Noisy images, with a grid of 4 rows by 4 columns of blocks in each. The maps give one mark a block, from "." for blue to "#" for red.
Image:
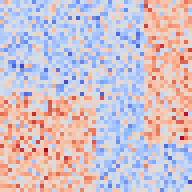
...#
...#
##.#
##..
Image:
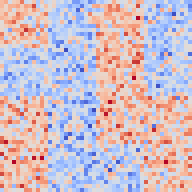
#.#.
..#.
#.##
#..#
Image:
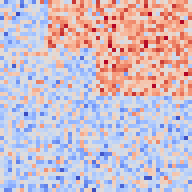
.###
..##
....
....
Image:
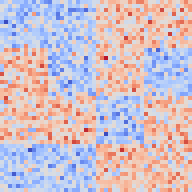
..##
#.#.
##.#
..##
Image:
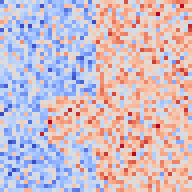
..##
..##
.###
..##
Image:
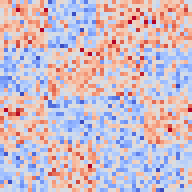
#.##
.##.
#..#
.#..
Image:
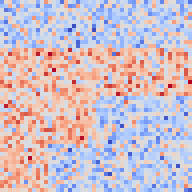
....
####
##..
#...
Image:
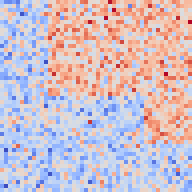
.###
.###
...#
....
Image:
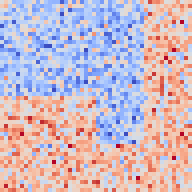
...#
...#
##.#
####
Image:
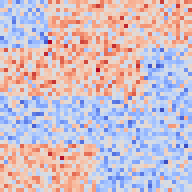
.###
###.
....
##..
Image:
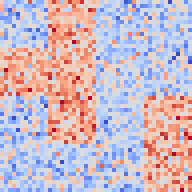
.#..
##..
.#.#
...#
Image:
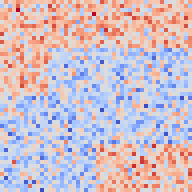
####
#...
....
..##
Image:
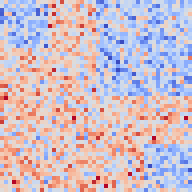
.#..
##..
####
###.
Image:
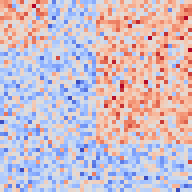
#.##
..##
..##
....
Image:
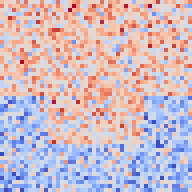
####
####
.##.
....
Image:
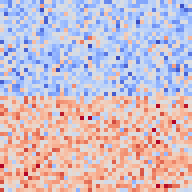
....
....
####
####
